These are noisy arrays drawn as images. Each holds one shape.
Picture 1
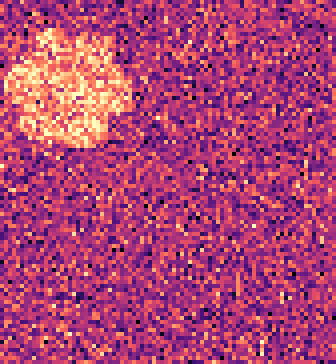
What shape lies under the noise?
flower
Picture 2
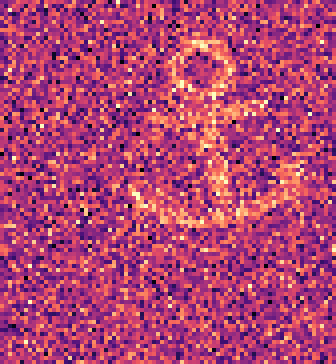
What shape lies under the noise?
anchor
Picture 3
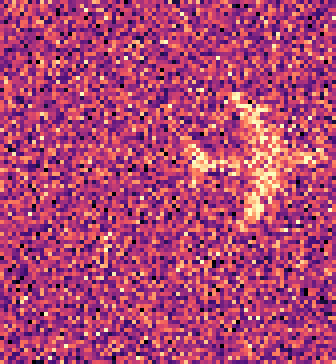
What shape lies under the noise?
airplane
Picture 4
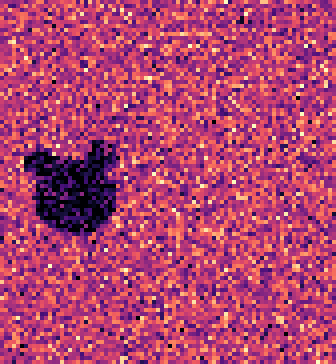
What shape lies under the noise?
bear's head
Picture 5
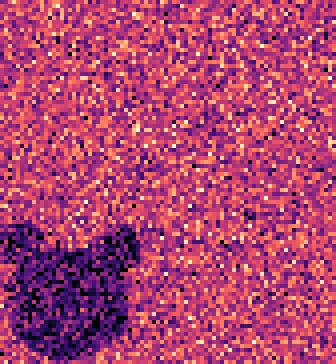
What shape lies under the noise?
bear's head
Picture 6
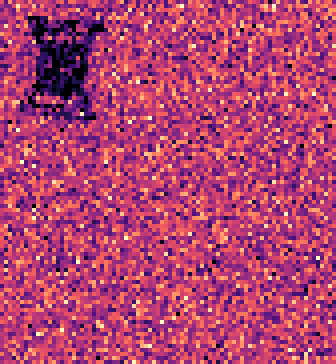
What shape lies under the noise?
chess rook
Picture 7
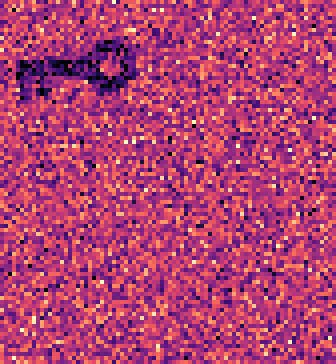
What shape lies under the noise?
key
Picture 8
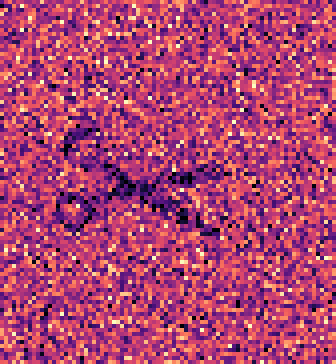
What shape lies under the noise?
pair of scissors
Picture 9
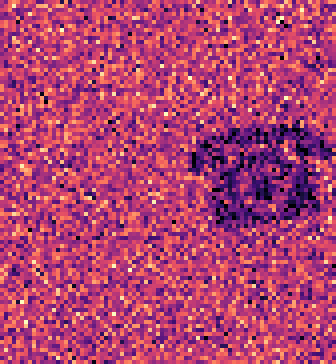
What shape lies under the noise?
telephone
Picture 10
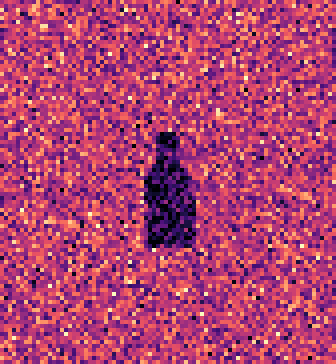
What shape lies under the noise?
bottle
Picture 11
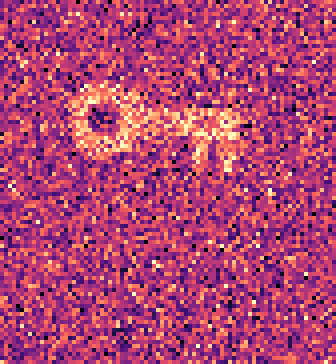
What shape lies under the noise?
key
